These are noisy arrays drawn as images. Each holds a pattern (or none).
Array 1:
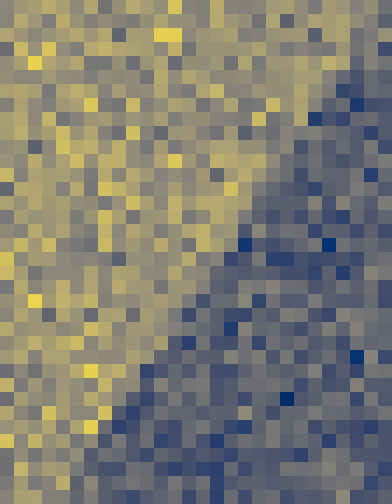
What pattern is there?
a sharp edge
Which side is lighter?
top left
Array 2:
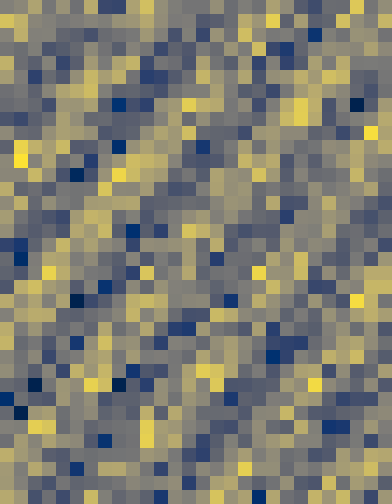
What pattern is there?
diagonal stripes
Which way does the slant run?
bottom left to top right
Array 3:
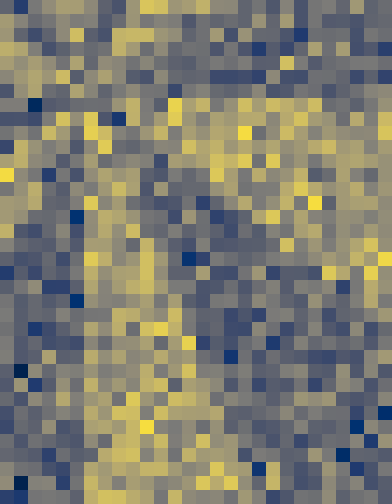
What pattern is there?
spokes from one point
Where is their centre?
top left
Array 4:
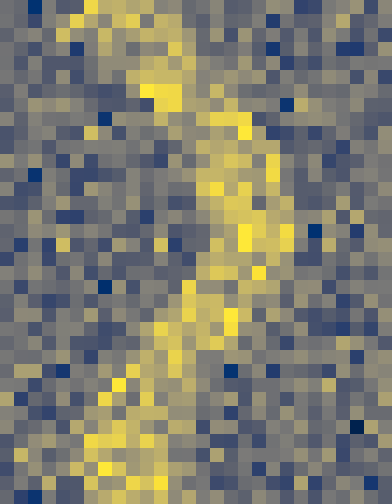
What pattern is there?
a wavy band
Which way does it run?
top to bottom
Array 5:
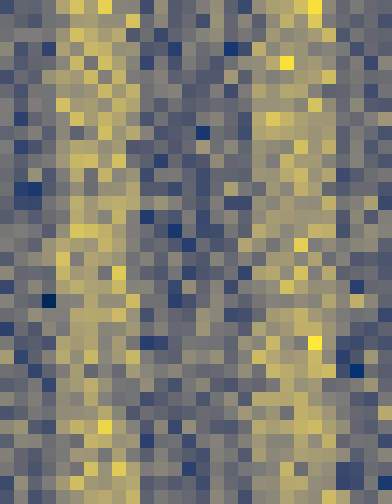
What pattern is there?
vertical stripes
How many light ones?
2
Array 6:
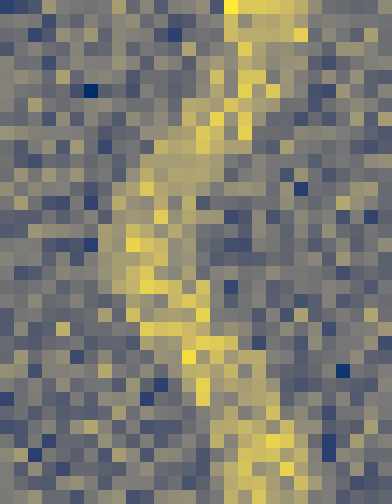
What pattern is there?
a wavy band
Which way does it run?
top to bottom
